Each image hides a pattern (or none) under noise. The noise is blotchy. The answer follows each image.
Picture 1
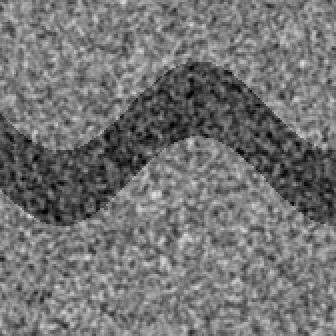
a wavy band
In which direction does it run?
left to right
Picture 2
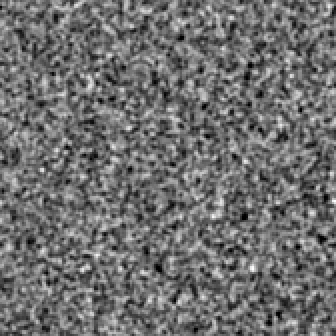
only noise
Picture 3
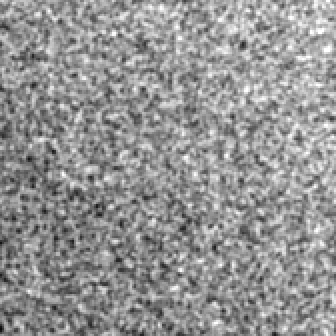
a smooth slope
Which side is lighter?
top right
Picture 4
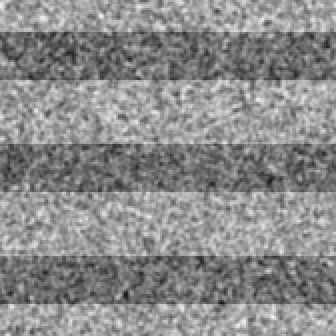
horizontal stripes
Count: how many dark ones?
3
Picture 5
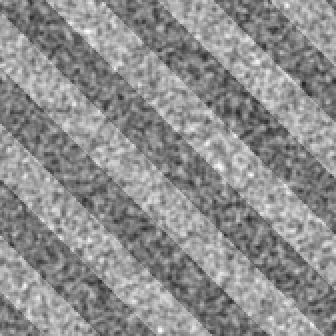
diagonal stripes
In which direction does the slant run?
top left to bottom right
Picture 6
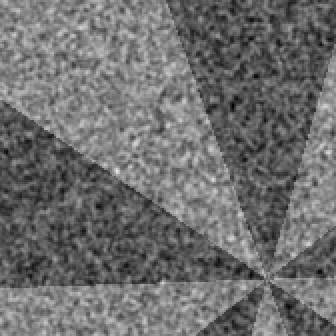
spokes from one point
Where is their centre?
bottom right
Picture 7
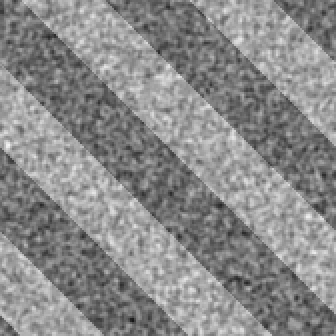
diagonal stripes
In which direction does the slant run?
top left to bottom right
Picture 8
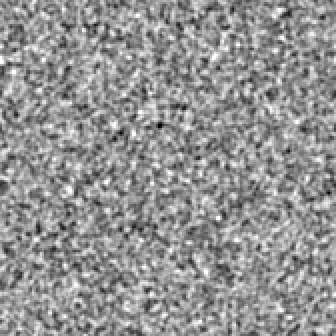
only noise
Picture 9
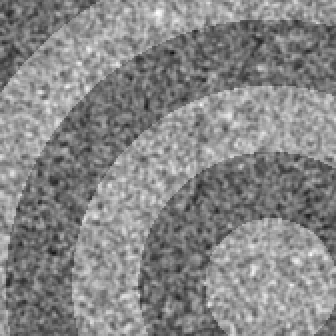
rings round one point
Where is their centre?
bottom right
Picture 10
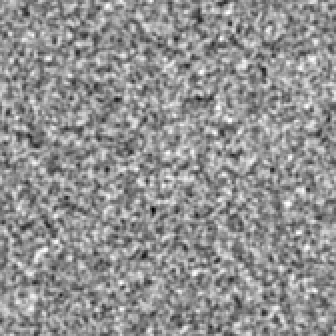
only noise
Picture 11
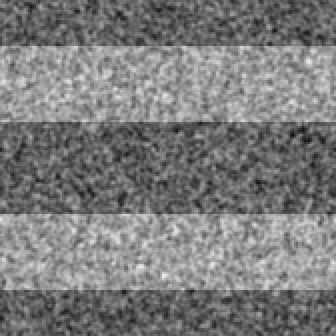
horizontal stripes
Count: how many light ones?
2
